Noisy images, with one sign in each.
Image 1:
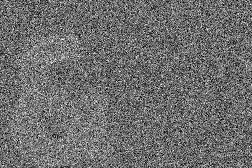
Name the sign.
ampersand
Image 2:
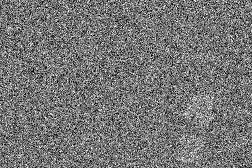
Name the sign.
colon
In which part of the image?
bottom right
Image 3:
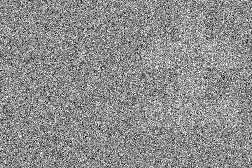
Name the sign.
plus-minus sign
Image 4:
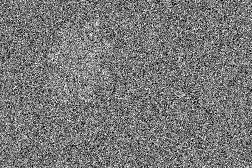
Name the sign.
hash sign
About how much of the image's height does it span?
half
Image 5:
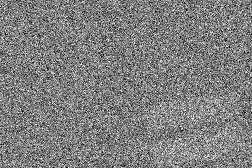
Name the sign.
equals sign
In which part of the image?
bottom right
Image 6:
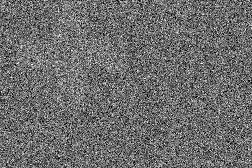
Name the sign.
plus sign
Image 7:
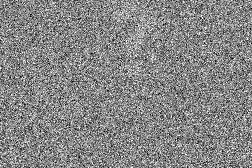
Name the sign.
question mark
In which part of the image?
top middle
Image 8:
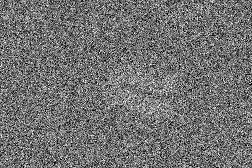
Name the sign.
approximately sign
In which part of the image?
centre
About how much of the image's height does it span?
a third
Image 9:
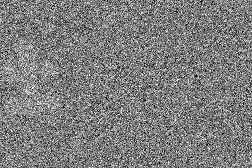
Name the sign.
plus-minus sign
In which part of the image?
middle left
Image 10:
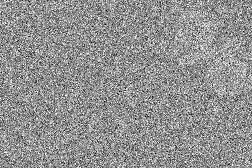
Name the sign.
percent sign
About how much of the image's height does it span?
half
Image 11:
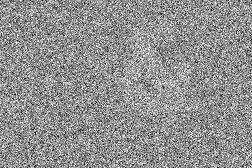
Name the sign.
ampersand
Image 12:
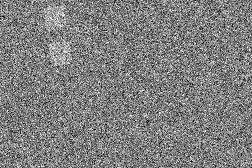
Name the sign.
colon
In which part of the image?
top left
